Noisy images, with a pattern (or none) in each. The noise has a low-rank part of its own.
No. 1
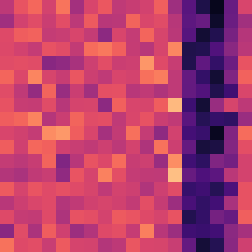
one band of columns
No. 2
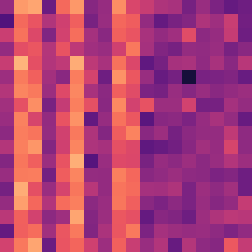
bands of columns
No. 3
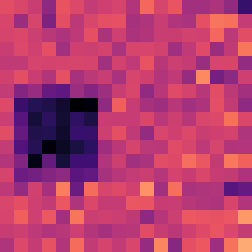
one block
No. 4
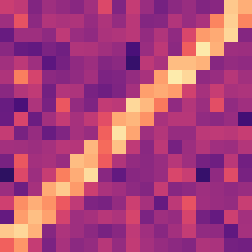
a diagonal band
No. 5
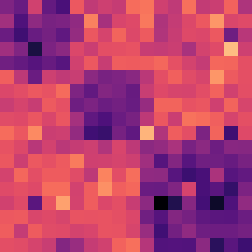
blocks along the diagonal
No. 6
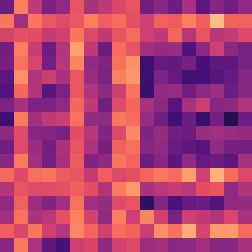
bands of rows crossing bands of columns
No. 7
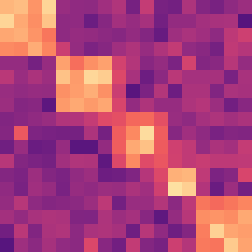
blocks along the diagonal
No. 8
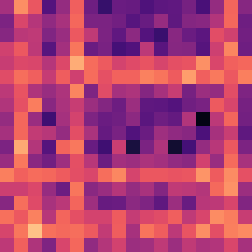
bands of rows crossing bands of columns
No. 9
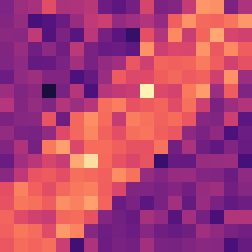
a diagonal band
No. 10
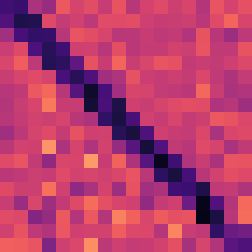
a diagonal band
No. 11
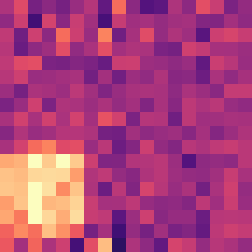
one block
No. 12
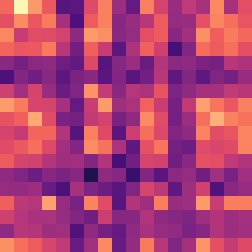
bands of rows crossing bands of columns
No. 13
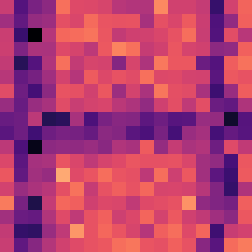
bands of rows crossing bands of columns
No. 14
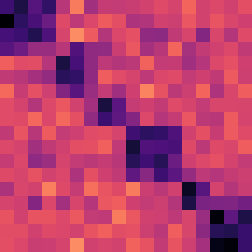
blocks along the diagonal
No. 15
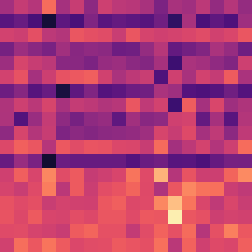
bands of rows
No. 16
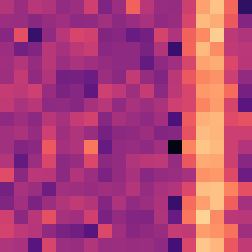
one band of columns
